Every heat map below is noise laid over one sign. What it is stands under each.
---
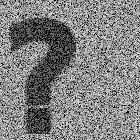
dark question mark
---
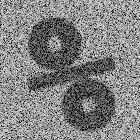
dark percent sign
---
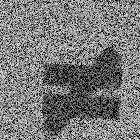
dark not-equal sign
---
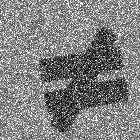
dark not-equal sign
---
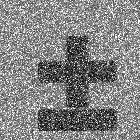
dark plus-minus sign
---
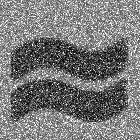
dark approximately sign
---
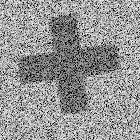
dark plus sign
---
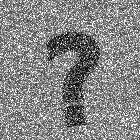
dark question mark
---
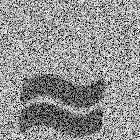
dark approximately sign
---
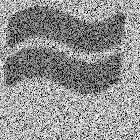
dark approximately sign
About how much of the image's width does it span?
nearly all
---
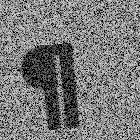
dark pilcrow
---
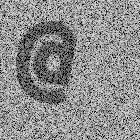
dark at sign
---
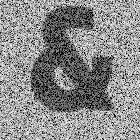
dark ampersand
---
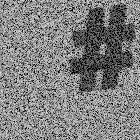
dark hash sign
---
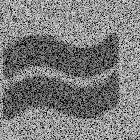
dark approximately sign
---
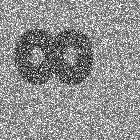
dark infinity sign
